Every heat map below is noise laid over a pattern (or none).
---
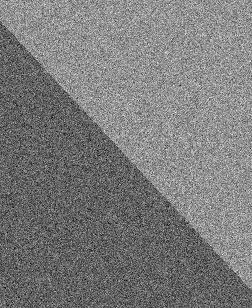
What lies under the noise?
a sharp edge
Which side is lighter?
top right
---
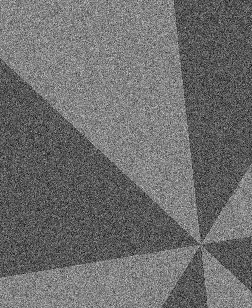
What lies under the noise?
spokes from one point
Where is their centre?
bottom right
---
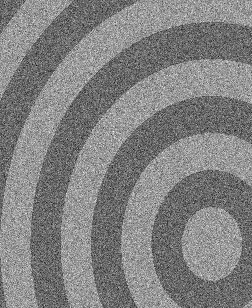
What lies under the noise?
rings round one point
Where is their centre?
bottom right
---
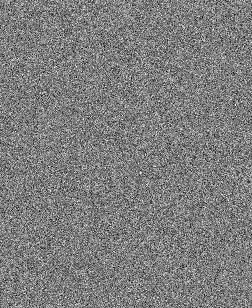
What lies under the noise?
only noise
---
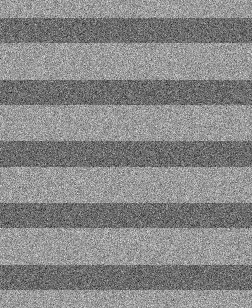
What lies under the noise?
horizontal stripes
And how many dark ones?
5
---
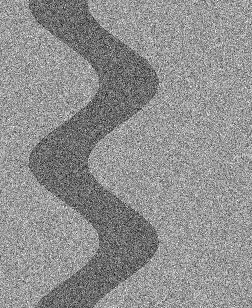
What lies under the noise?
a wavy band
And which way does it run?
top to bottom
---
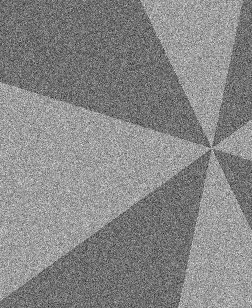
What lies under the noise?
spokes from one point
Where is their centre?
middle right
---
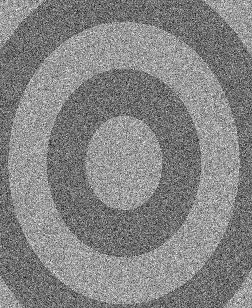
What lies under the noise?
rings round one point
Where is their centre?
centre
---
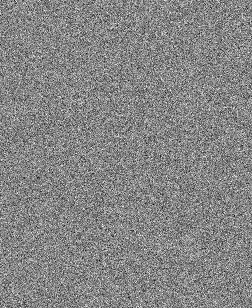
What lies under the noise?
only noise
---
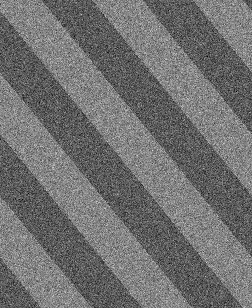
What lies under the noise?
diagonal stripes
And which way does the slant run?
top left to bottom right
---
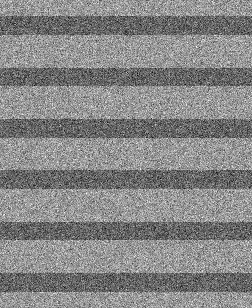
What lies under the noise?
horizontal stripes
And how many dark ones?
6
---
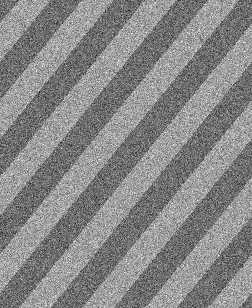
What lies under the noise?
diagonal stripes
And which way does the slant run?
bottom left to top right
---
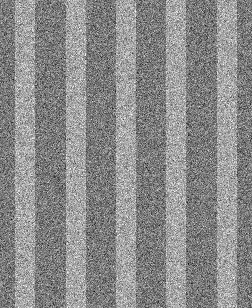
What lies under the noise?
vertical stripes
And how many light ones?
5
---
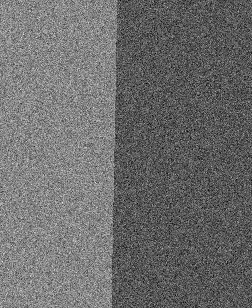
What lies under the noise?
a sharp edge
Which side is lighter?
left
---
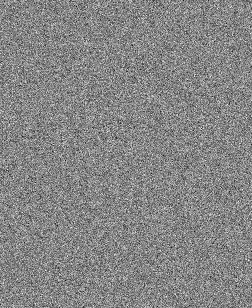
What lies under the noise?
only noise
